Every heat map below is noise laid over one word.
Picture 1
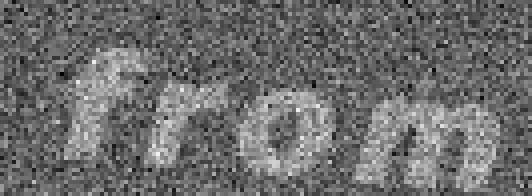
from
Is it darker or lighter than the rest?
lighter
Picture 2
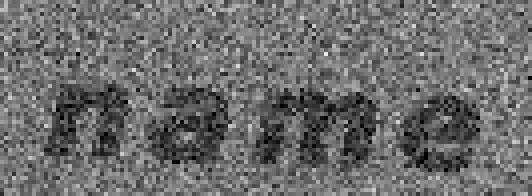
name
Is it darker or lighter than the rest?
darker
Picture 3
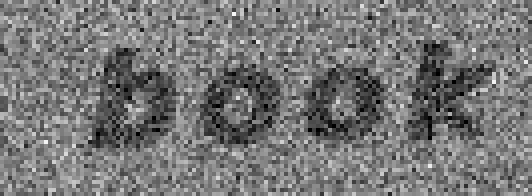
book
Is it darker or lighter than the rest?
darker
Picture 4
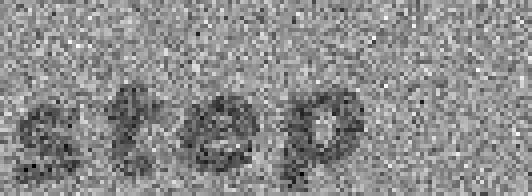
step
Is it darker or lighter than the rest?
darker
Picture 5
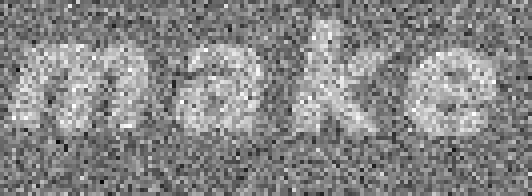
make
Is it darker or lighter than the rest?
lighter
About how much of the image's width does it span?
nearly all
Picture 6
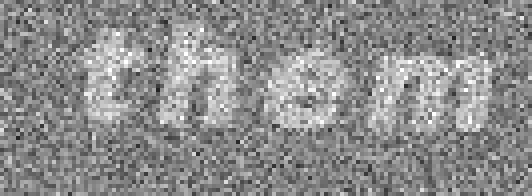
them
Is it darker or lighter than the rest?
lighter
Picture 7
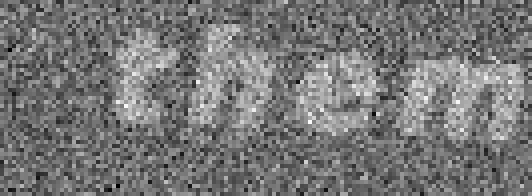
them
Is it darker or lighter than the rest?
lighter
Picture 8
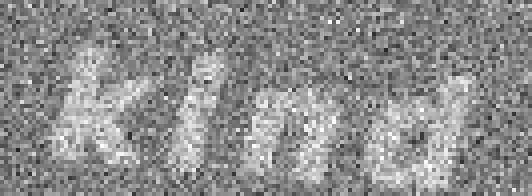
kind
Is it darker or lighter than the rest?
lighter
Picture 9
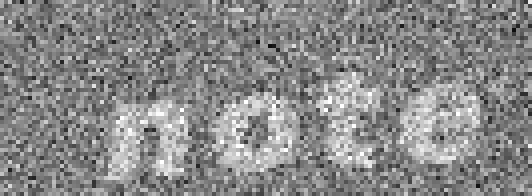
note
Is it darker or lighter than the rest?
lighter
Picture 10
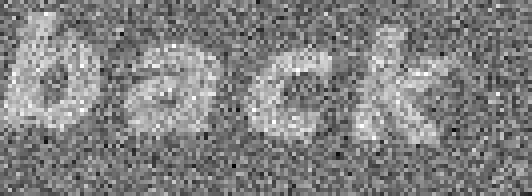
back
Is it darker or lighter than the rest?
lighter
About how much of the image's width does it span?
nearly all
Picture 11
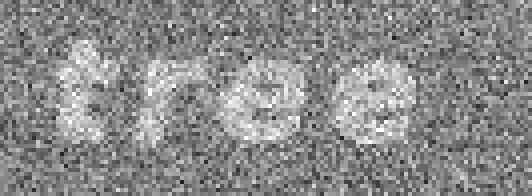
tree
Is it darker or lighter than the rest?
lighter
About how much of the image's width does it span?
two thirds
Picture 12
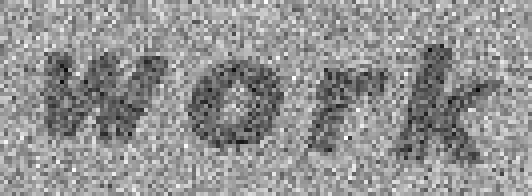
work
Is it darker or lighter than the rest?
darker
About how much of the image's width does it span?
nearly all
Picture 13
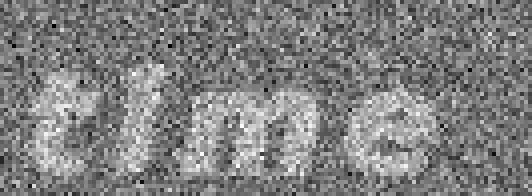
time
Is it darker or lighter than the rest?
lighter
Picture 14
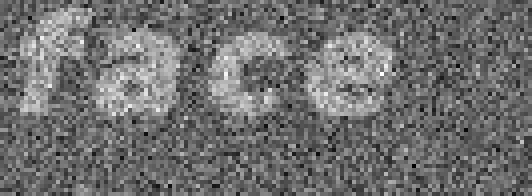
face
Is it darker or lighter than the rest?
lighter
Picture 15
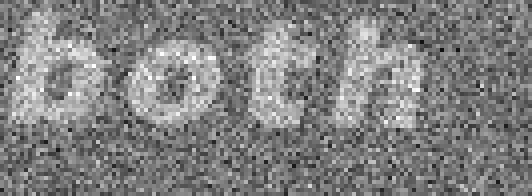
both
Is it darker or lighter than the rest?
lighter
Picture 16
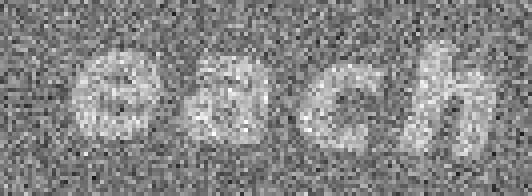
each
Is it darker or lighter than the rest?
lighter
